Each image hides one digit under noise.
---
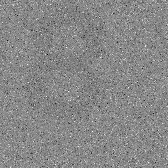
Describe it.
dark 8
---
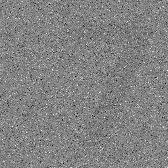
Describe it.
dark 7
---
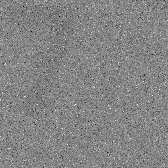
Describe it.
dark 7
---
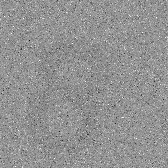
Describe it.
dark 8
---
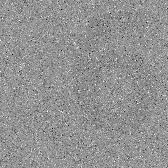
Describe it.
dark 6
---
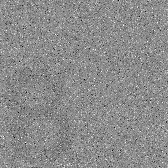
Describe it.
dark 8
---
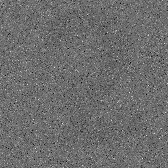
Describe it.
dark 2
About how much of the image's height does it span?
nearly all
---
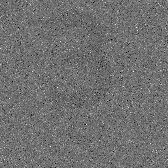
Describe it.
dark 3
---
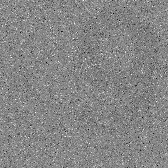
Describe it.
dark 9
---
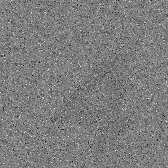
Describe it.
dark 4
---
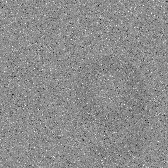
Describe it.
dark 9
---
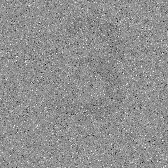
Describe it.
dark 3
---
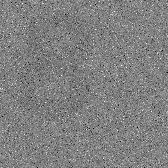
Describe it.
dark 8
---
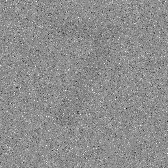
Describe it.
dark 7
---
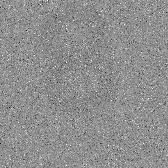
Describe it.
dark 8
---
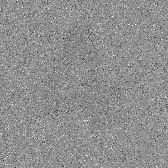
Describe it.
dark 4
